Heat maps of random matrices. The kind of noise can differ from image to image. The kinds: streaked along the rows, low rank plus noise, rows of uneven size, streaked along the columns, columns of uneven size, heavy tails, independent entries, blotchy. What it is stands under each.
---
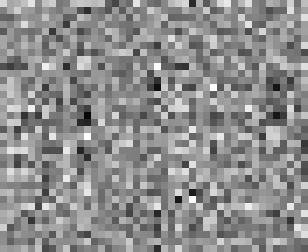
low rank plus noise
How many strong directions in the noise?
three or four
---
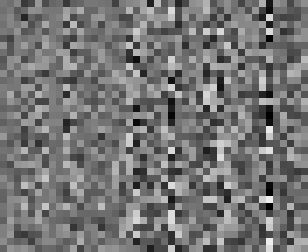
columns of uneven size
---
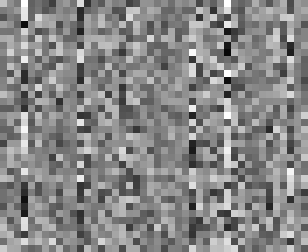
columns of uneven size
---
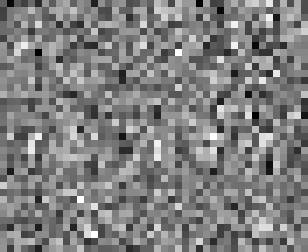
low rank plus noise
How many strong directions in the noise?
five to eight
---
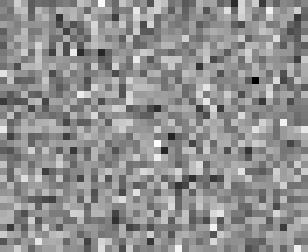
independent entries
